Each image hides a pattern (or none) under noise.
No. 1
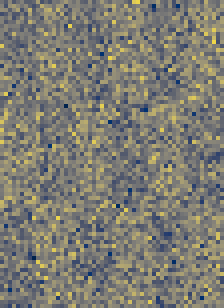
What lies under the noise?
a checkerboard
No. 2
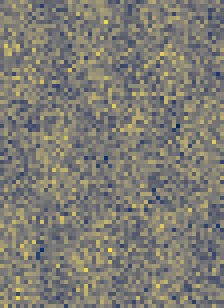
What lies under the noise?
a checkerboard
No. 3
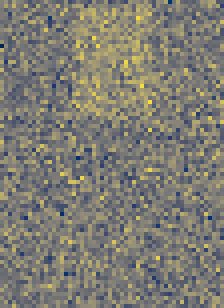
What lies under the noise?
one block
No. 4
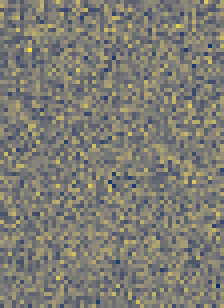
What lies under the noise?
only noise
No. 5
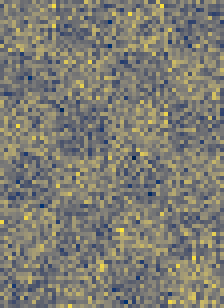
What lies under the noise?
a checkerboard
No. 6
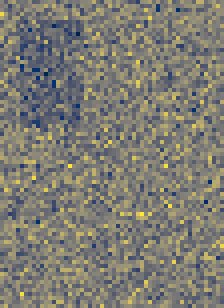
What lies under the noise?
one block
